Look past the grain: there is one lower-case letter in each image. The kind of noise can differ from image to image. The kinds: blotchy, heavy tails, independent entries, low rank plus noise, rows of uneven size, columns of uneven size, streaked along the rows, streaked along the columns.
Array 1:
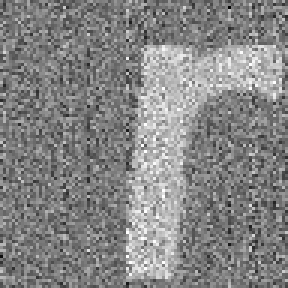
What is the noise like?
columns of uneven size
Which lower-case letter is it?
r
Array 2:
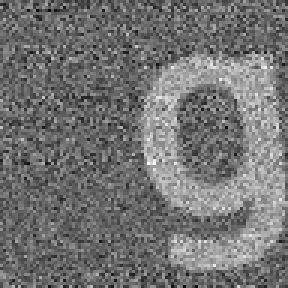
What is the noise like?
rows of uneven size
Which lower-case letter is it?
g
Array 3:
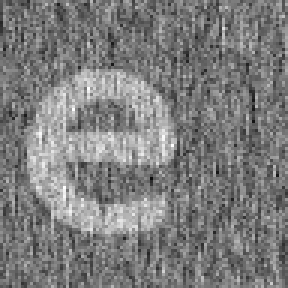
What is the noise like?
streaked along the columns
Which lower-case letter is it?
e
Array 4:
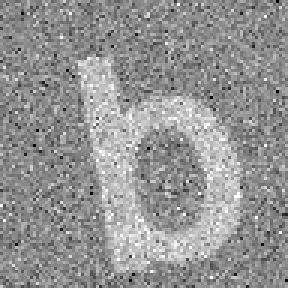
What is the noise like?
heavy tails
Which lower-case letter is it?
b
